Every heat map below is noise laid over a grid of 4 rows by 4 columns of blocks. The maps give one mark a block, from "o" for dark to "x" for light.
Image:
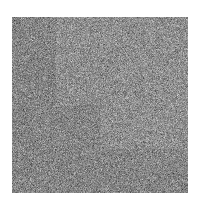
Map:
o x x x
o x x x
o o x x
o o o o
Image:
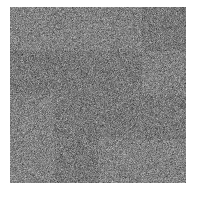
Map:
x x x o
o o o x
x o o o
x o x x
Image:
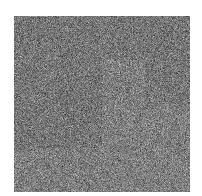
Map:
o o o o
o o x o
o o x x
x x x x
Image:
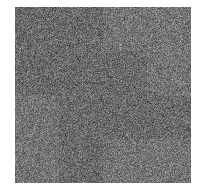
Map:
o o x x
o o o x
x o o o
x o x x
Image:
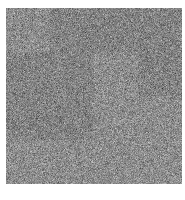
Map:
x o o o
o o x o
o o x x
x x x x
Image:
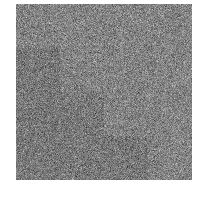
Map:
x x x x
o x x x
o o x x
o o o x
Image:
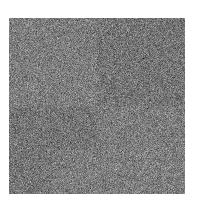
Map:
x x o o
x x o o
o o x x
o x x x
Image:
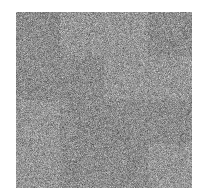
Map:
o x x o
o o x x
x o o o
x o o x
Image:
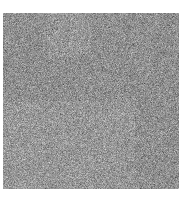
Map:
o x o o
o o o o
x x x o
x x x o
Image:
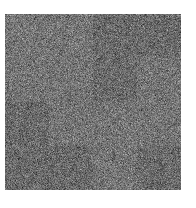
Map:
x x o o
x x o x
o x x x
o o x o
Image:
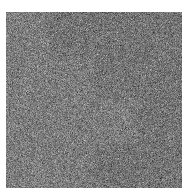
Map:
x o o o
x x o o
x x x o
x x o o
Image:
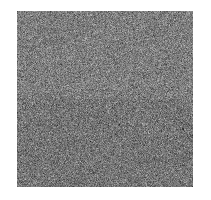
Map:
x x x x
x x x x
o o o o
o o o o
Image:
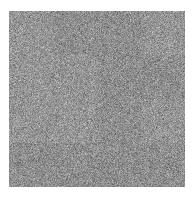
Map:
x o o x
x x o o
x x o x
o o o o
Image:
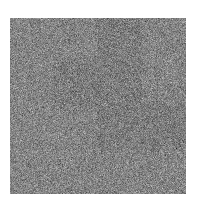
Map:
x x o x
x o o x
x x o o
x x x x
